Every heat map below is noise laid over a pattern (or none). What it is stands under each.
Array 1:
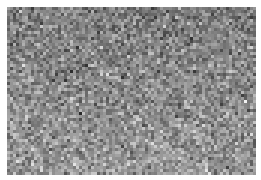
a smooth slope
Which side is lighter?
bottom
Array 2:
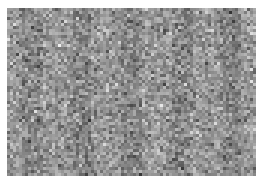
vertical stripes
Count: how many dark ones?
5
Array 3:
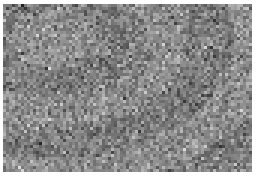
rings round one point
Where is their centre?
top left
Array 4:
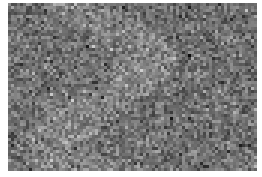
a wavy band
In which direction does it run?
top to bottom
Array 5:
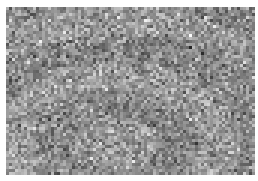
rings round one point
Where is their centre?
bottom middle
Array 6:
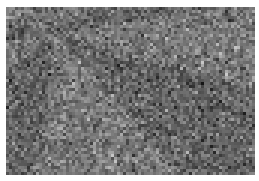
spokes from one point
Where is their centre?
top left
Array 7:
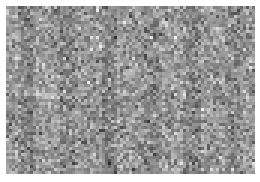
vertical stripes
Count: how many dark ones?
6
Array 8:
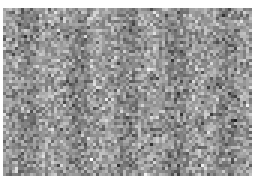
vertical stripes
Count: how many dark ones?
5
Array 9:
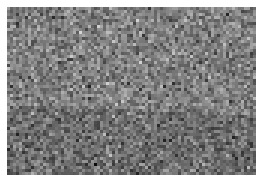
a sharp edge
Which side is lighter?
top
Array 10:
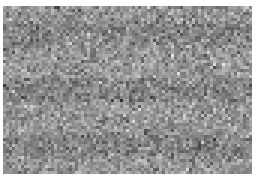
horizontal stripes
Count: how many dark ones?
3
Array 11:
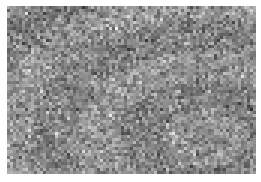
rings round one point
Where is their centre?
bottom right
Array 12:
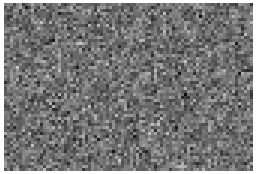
only noise
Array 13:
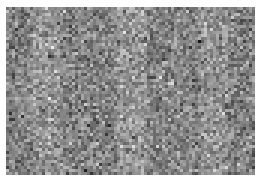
vertical stripes
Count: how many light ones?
3
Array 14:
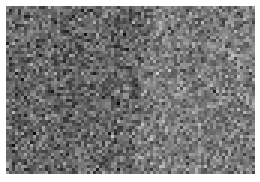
a sharp edge
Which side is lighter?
right
